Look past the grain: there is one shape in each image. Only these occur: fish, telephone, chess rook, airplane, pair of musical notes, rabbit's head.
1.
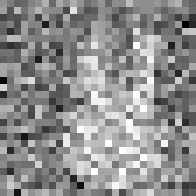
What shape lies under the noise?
rabbit's head
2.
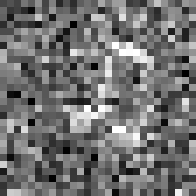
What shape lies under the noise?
pair of musical notes
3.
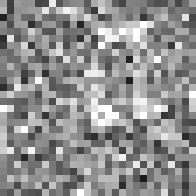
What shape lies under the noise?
pair of musical notes
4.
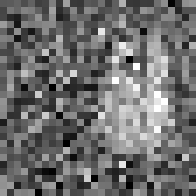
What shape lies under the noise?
rabbit's head
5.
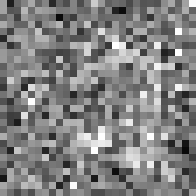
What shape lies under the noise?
pair of musical notes
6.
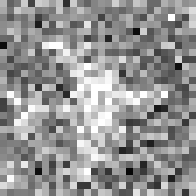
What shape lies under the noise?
airplane
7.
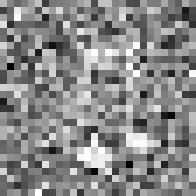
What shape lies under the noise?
pair of musical notes
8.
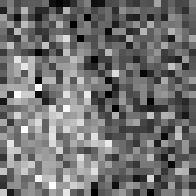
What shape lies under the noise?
rabbit's head
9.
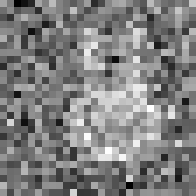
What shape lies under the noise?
rabbit's head
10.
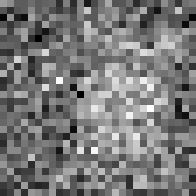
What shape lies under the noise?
chess rook
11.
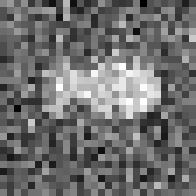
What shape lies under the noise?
fish
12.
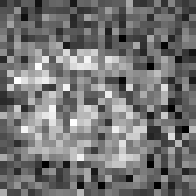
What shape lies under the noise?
telephone
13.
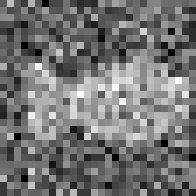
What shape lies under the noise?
fish
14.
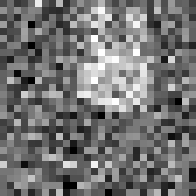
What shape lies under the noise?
rabbit's head
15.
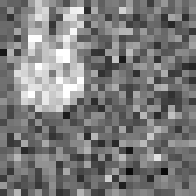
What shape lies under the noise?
rabbit's head
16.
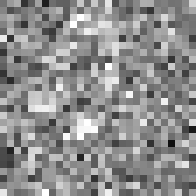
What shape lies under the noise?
pair of musical notes
